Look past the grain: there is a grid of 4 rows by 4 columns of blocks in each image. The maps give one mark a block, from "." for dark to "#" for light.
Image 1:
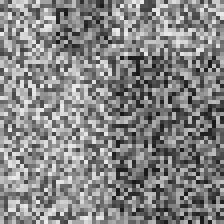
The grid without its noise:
#.##
##..
##..
##..
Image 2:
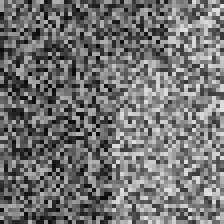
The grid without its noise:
...#
..##
..##
..##
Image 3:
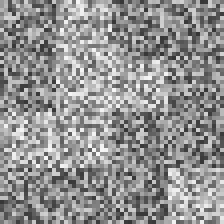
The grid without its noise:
.#..
.##.
##..
...#
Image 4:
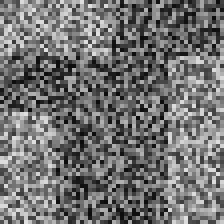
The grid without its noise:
##..
...#
#..#
#..#
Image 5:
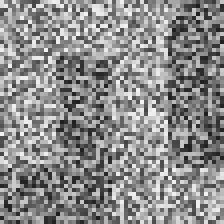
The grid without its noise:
###.
#.#.
#.#.
..##
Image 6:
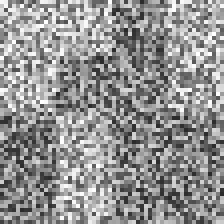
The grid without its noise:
##.#
#..#
.#..
.#..
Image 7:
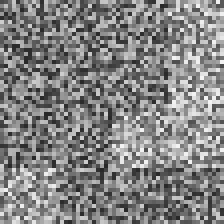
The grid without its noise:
...#
...#
..##
#...
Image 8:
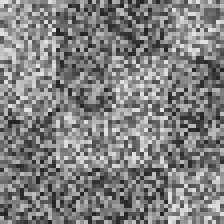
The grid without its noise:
#..#
#.#.
.##.
...#
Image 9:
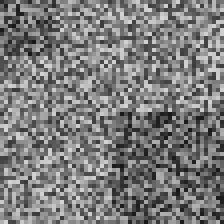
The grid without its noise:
.###
####
##..
##..
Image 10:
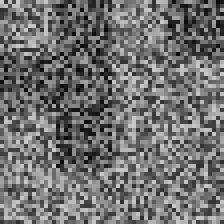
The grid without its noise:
#.#.
..##
#.##
####
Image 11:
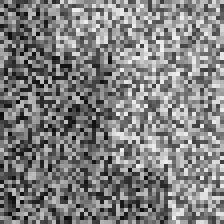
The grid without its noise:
.###
..##
..##
...#
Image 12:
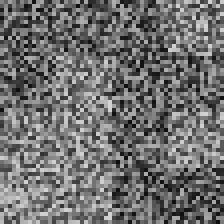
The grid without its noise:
...#
.#..
##.#
##..
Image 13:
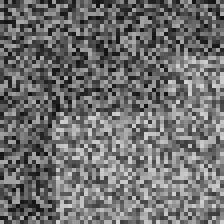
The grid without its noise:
....
...#
.###
.###
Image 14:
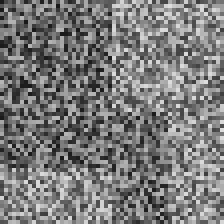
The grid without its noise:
..##
..##
...#
##.#
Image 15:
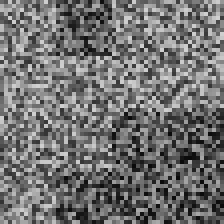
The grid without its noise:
#.##
####
##..
#...
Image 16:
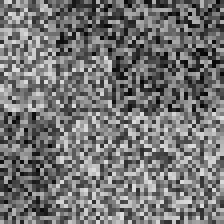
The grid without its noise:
#...
##..
.###
.###
